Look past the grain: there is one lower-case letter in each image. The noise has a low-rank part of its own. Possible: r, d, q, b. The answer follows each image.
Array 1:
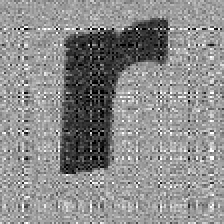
r
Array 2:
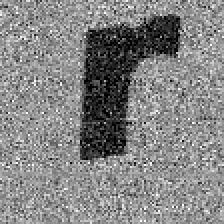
r
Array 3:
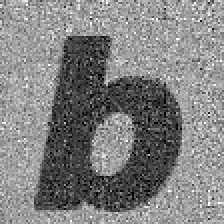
b
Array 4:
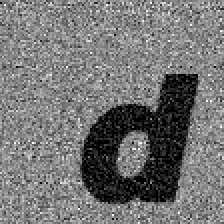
d
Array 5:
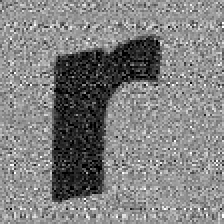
r
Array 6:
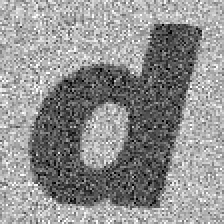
d
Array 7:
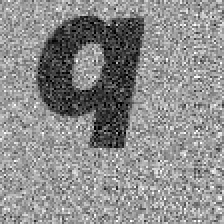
q
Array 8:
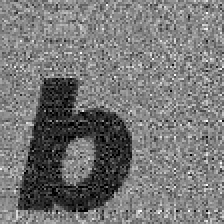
b
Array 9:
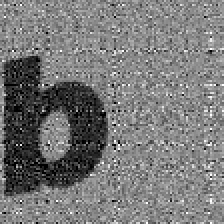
b
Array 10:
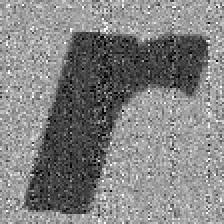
r
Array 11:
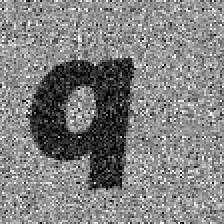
q
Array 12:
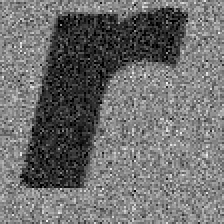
r
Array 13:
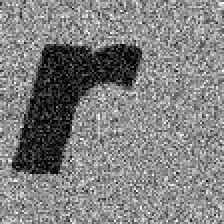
r
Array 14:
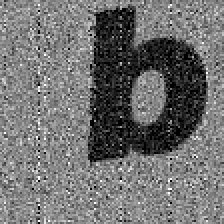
b
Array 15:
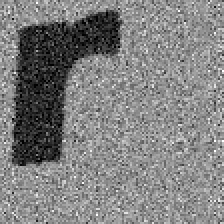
r
